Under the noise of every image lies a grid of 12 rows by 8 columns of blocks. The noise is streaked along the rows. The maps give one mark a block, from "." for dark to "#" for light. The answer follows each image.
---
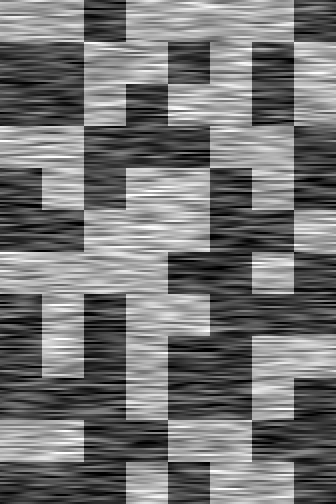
##.####.
..##.#.#
..#.##.#
##...##.
.#.##.#.
..###..#
####..#.
.#.##...
.#.#..##
...#..#.
##..##..
...#.##.
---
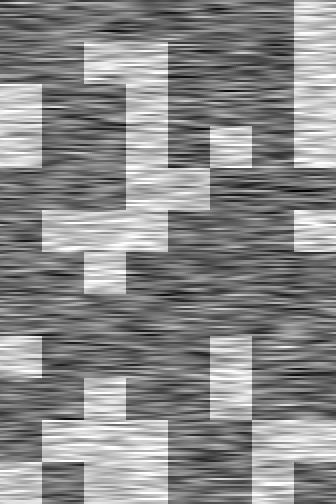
.......#
..##...#
#..#...#
#..#.#.#
...##...
.###...#
..#.....
........
#....#..
..#..#..
.###..##
#.##..#.
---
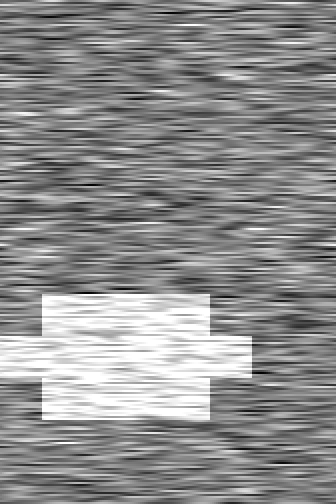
........
........
........
........
........
........
........
.####...
######..
.####...
........
........
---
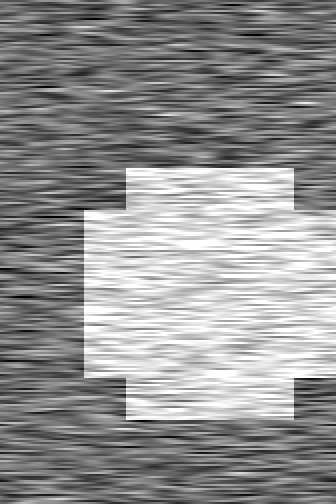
........
........
........
........
...####.
..######
..######
..######
..######
...####.
........
........
